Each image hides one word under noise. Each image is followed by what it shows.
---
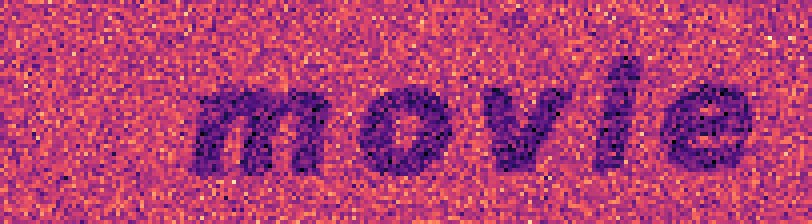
movie
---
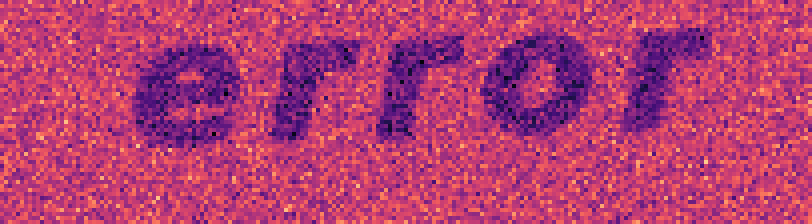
error
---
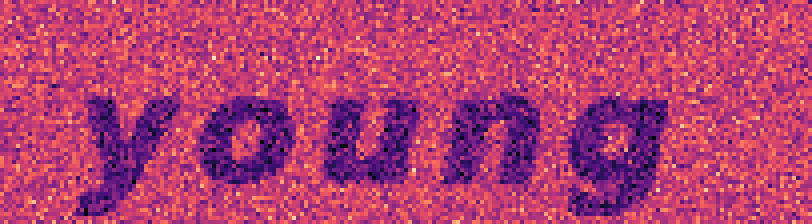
young
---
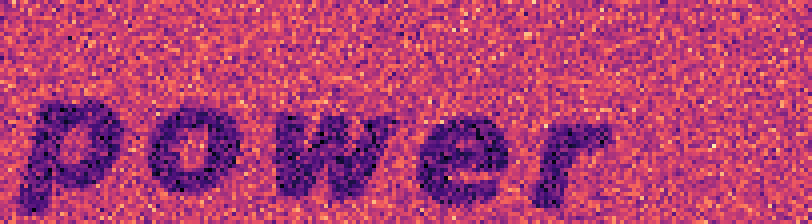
power
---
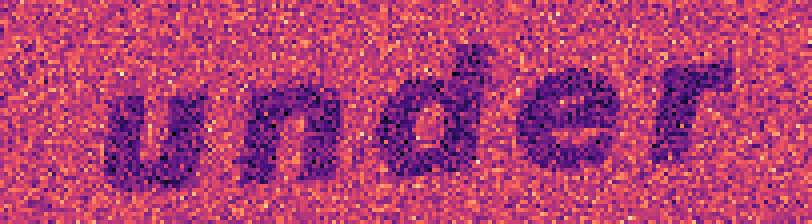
under
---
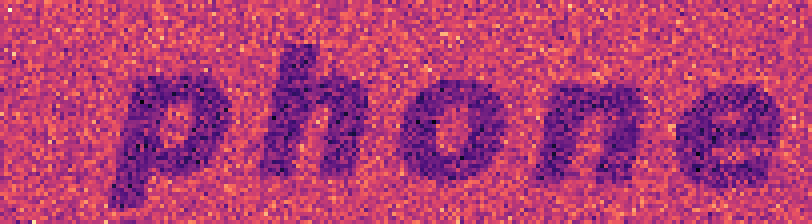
phone
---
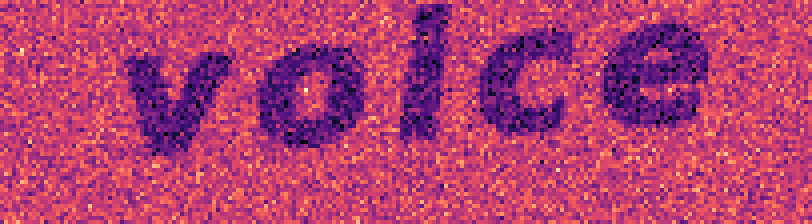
voice
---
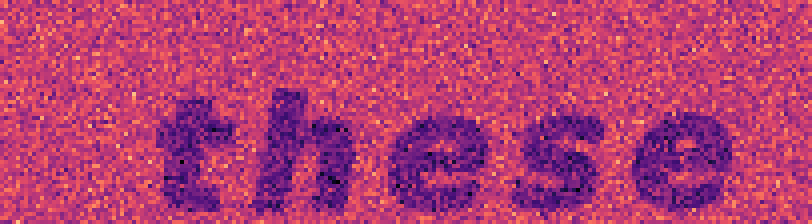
these
